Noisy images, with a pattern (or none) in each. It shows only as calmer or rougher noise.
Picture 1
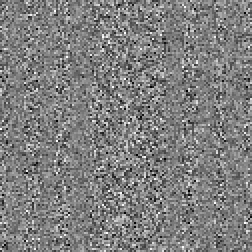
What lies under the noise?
bands of columns
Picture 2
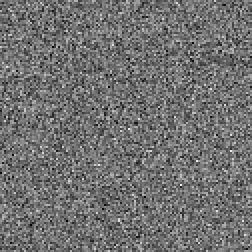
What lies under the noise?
only noise
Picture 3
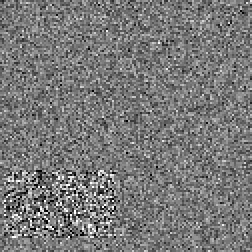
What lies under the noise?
one block
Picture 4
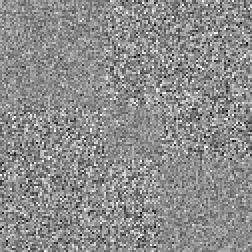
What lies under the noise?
blocks along the diagonal
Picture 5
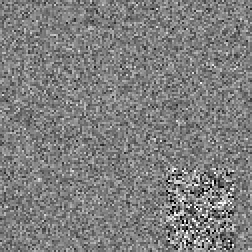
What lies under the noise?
one block
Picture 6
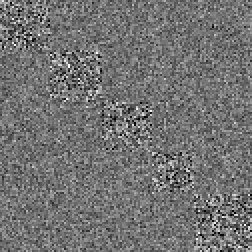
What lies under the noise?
blocks along the diagonal
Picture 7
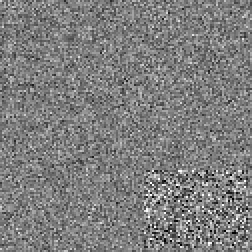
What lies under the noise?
one block
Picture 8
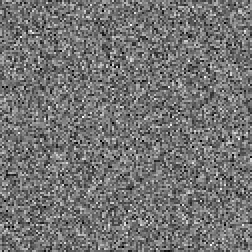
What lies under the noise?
only noise
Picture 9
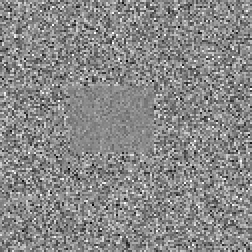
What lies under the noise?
one block
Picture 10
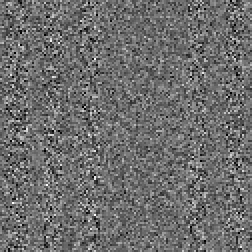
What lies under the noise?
bands of columns
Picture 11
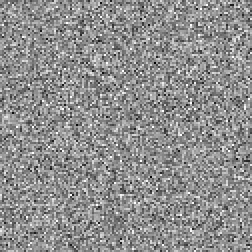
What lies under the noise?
only noise
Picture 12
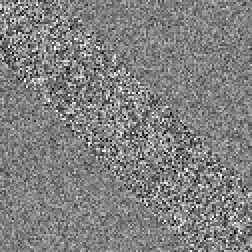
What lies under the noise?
a diagonal band
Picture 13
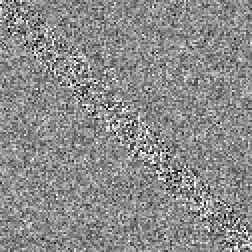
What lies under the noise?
a diagonal band
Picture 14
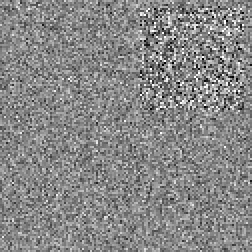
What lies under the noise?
one block
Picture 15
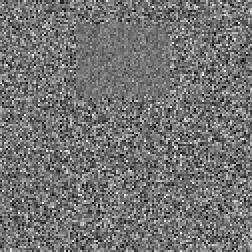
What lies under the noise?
one block
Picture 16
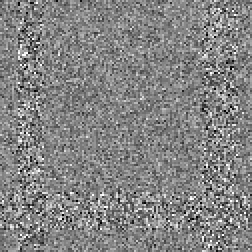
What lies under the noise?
bands of rows crossing bands of columns
